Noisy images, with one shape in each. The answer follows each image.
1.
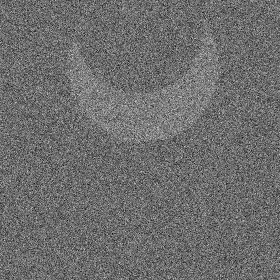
light crescent
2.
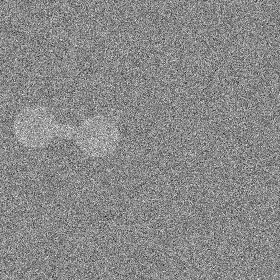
light dumbbell, middle left
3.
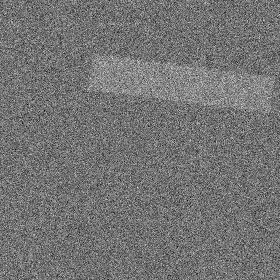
light bar
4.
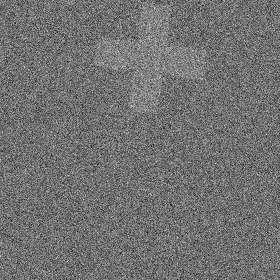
light cross, top middle
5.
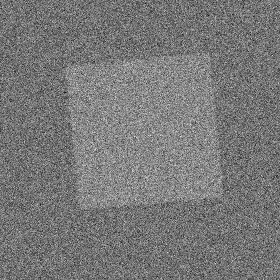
light square
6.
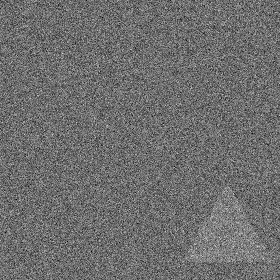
light triangle, bottom right
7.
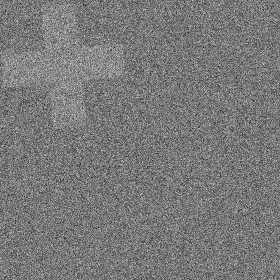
light cross, top left
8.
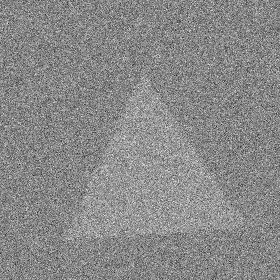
light triangle
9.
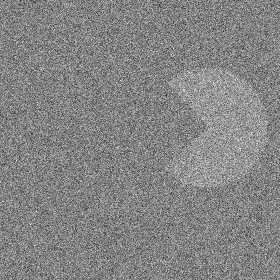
light disc with a wedge cut out, middle right
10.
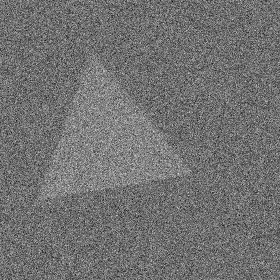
light triangle
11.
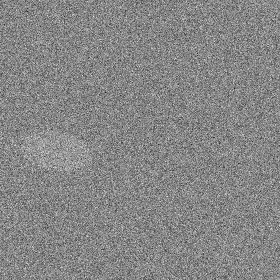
light ellipse, middle left
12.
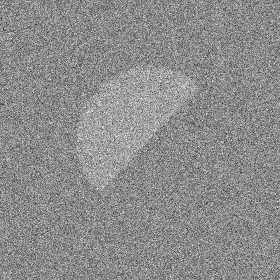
light half disc, centre
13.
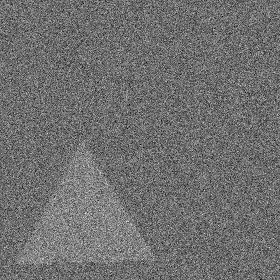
light triangle
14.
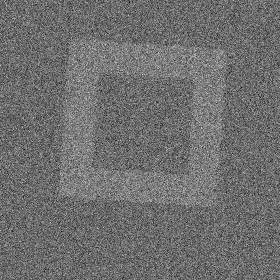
light square frame
